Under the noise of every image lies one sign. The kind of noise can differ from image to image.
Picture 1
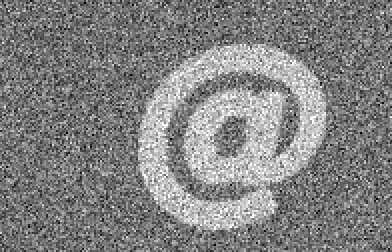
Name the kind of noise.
independent entries
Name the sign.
at sign
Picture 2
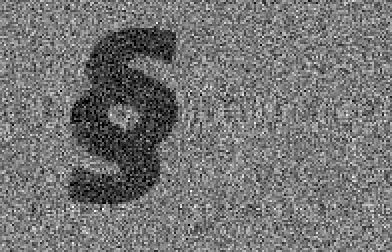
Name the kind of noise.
low rank plus noise
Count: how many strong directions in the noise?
two
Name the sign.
section sign
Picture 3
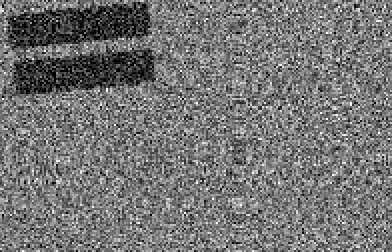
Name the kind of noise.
low rank plus noise
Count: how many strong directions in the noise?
two
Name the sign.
equals sign
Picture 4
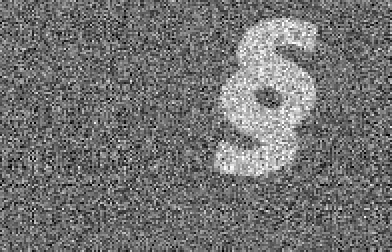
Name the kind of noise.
low rank plus noise
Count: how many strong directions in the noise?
three or four
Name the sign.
section sign
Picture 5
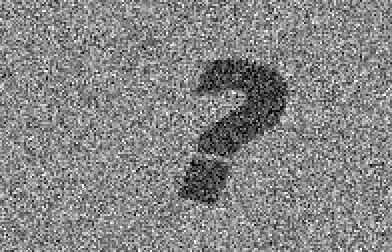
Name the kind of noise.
independent entries
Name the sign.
question mark
